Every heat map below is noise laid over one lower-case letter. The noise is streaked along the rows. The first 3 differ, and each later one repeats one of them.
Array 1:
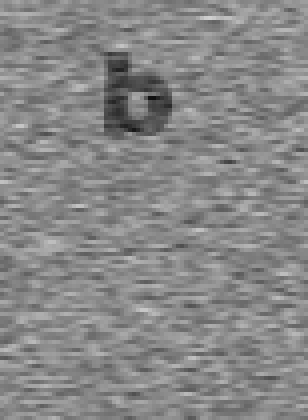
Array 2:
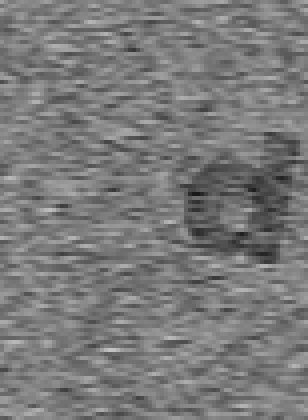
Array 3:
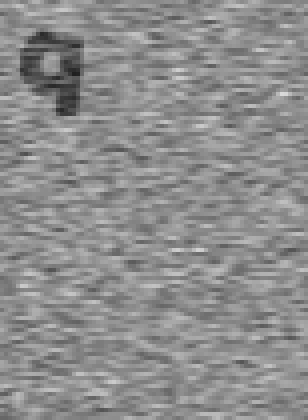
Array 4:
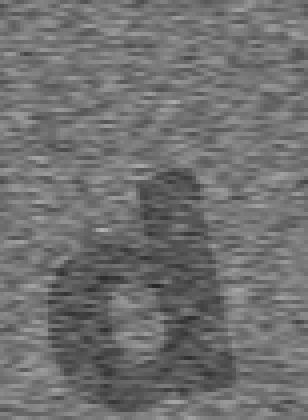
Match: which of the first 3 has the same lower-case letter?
2
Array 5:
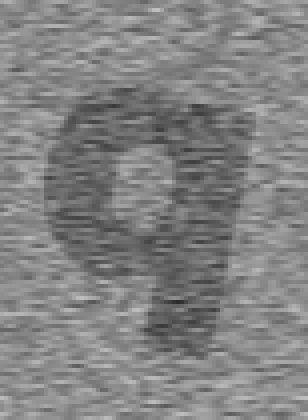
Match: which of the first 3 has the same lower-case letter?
3
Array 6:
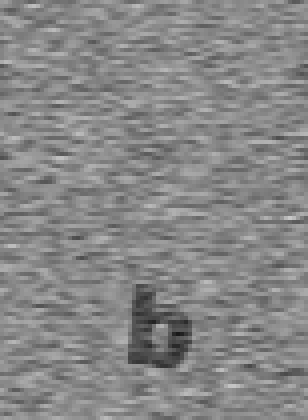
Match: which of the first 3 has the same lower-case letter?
1
